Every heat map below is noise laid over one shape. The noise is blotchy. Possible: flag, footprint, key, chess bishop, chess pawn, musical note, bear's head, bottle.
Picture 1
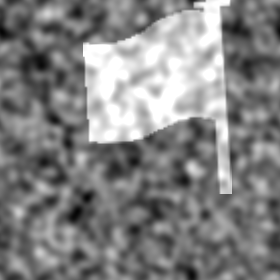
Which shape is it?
flag
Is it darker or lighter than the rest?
lighter
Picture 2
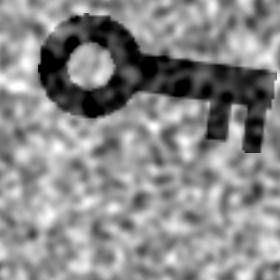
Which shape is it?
key
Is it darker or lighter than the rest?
darker
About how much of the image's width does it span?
nearly all
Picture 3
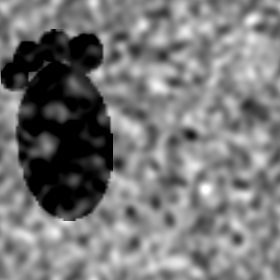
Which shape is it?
footprint
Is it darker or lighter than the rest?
darker
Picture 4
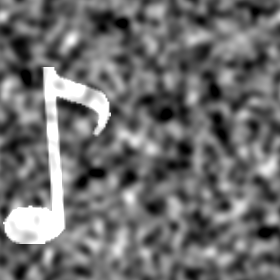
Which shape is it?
musical note
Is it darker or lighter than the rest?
lighter
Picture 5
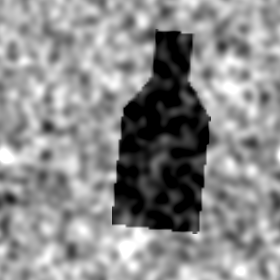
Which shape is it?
bottle
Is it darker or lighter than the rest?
darker
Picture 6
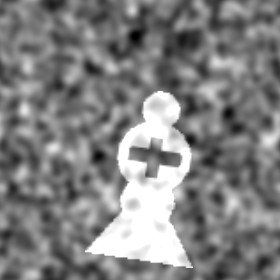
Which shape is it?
chess bishop
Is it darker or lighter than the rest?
lighter
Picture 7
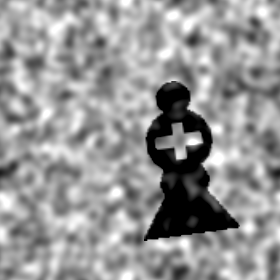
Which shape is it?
chess bishop
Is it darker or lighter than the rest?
darker
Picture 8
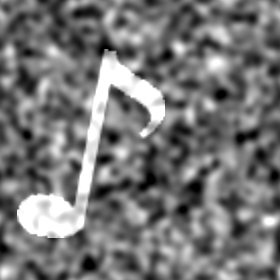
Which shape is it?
musical note
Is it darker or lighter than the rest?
lighter
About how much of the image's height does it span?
two thirds
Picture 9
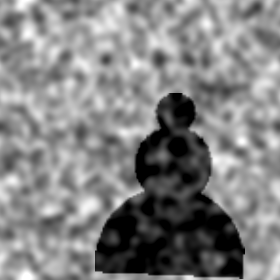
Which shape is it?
chess pawn
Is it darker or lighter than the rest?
darker
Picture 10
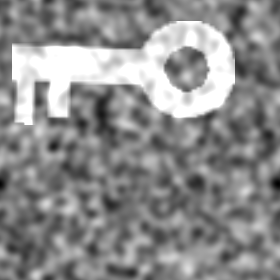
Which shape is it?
key
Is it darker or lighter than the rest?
lighter
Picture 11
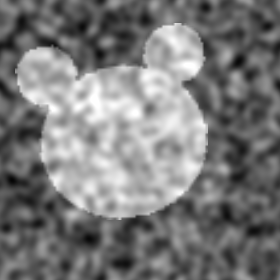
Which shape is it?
bear's head
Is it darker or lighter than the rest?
lighter
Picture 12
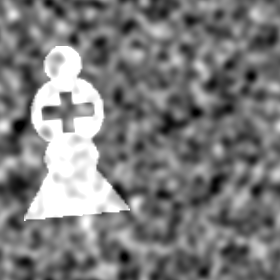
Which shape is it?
chess bishop
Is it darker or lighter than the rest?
lighter
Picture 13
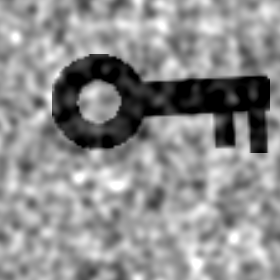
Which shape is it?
key
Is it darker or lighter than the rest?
darker
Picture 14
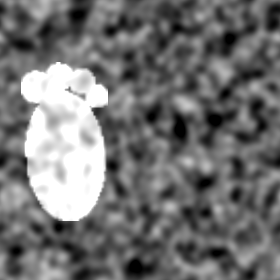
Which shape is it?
footprint
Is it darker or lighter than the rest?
lighter
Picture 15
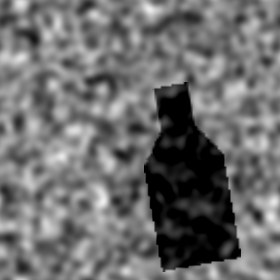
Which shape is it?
bottle
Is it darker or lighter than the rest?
darker
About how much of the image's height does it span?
two thirds
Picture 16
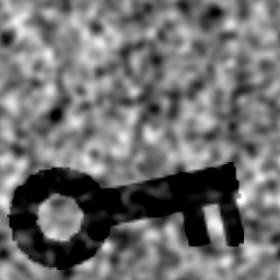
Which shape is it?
key
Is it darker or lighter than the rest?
darker
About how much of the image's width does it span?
nearly all
